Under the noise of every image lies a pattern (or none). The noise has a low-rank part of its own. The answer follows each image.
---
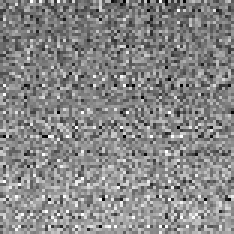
a smooth slope
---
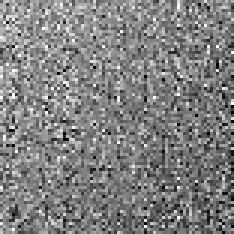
a smooth slope
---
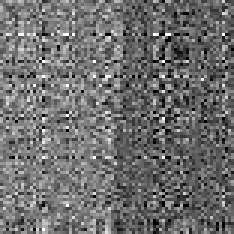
a sharp edge
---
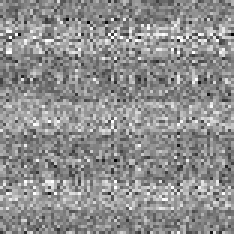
horizontal stripes
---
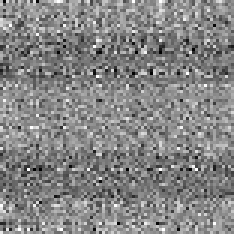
horizontal stripes
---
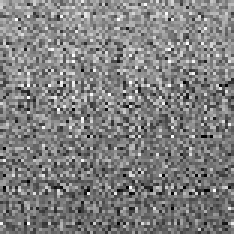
a smooth slope
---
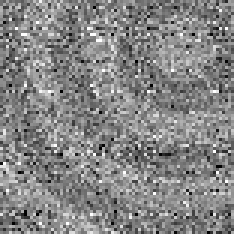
rings round one point
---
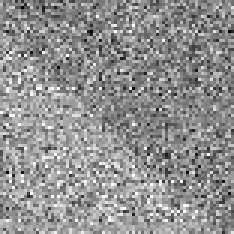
a sharp edge
